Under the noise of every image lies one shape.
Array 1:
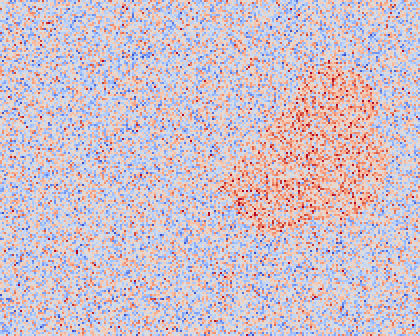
cloud
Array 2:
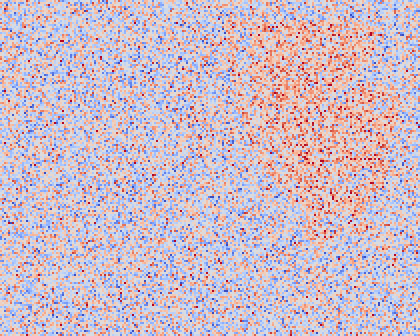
chess knight
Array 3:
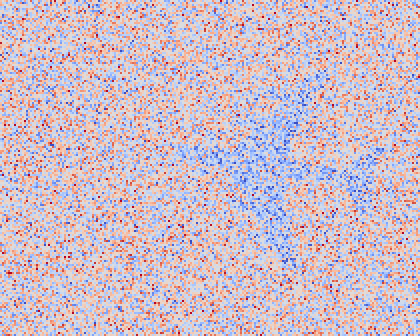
airplane
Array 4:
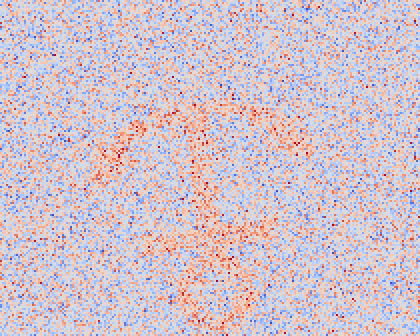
anchor
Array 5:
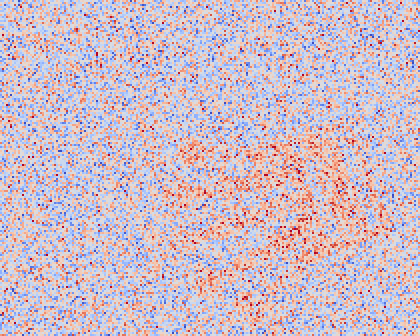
chess queen
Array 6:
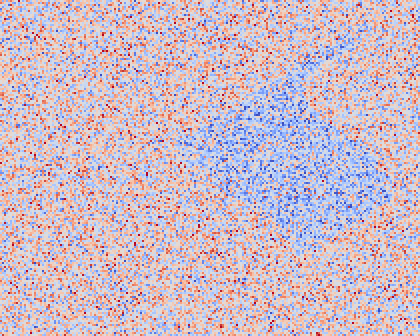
flag
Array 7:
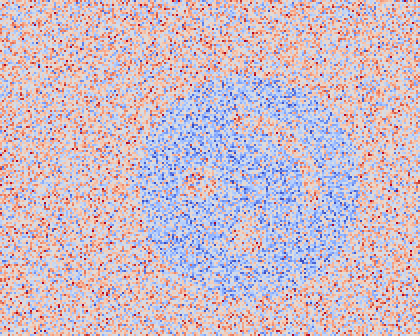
smiling face
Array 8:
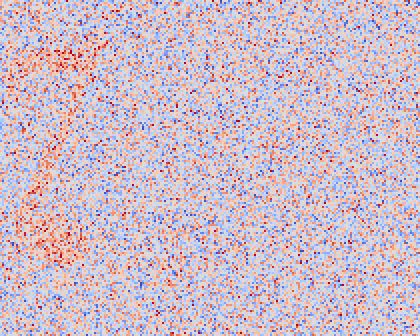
musical note
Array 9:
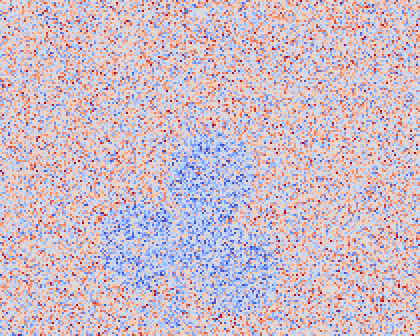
club
